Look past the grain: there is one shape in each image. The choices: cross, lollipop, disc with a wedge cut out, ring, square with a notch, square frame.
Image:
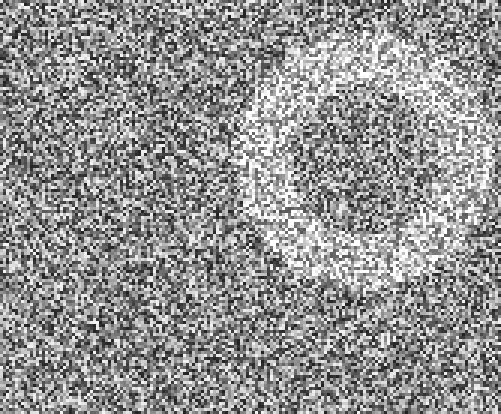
light ring
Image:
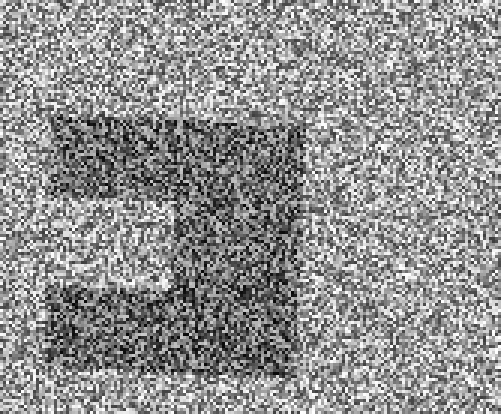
dark square with a notch
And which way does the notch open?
left
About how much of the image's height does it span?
two thirds
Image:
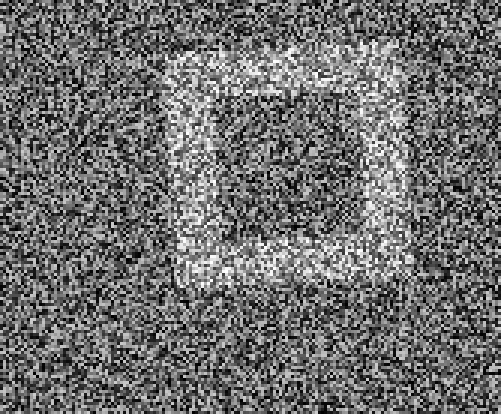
light square frame
